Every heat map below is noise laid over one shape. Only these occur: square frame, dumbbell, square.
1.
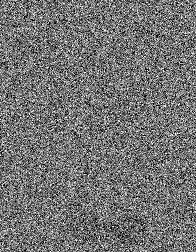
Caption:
dark dumbbell, bottom middle
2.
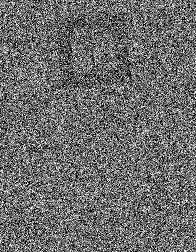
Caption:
dark square frame, top middle
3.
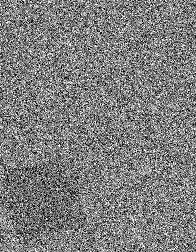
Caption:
dark square, bottom left
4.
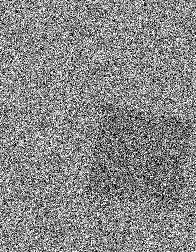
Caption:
dark square
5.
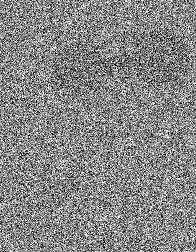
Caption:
dark dumbbell
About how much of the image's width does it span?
two thirds
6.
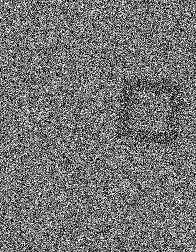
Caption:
dark square frame, middle right
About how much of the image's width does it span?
a third
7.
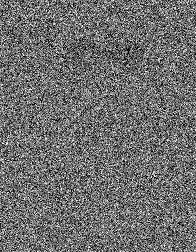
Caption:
dark dumbbell, top middle
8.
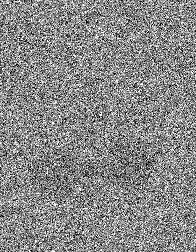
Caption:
dark dumbbell
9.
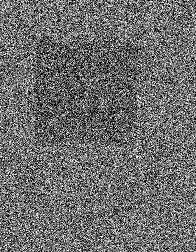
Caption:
dark square
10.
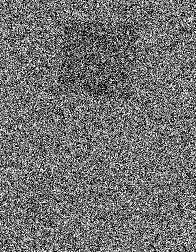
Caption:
dark square, top middle
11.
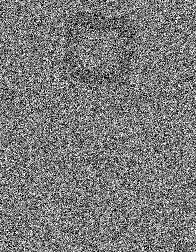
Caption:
dark square frame, top middle
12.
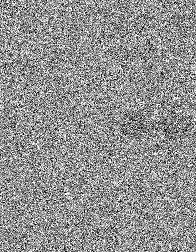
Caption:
dark dumbbell, middle right
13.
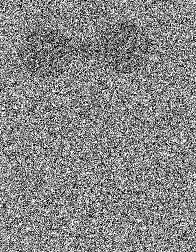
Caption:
dark dumbbell
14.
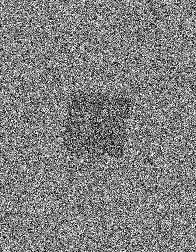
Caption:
dark square, centre
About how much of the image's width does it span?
a third
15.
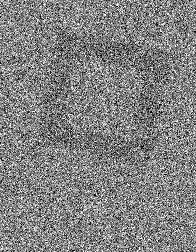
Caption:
dark square frame
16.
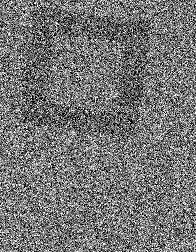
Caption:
dark square frame
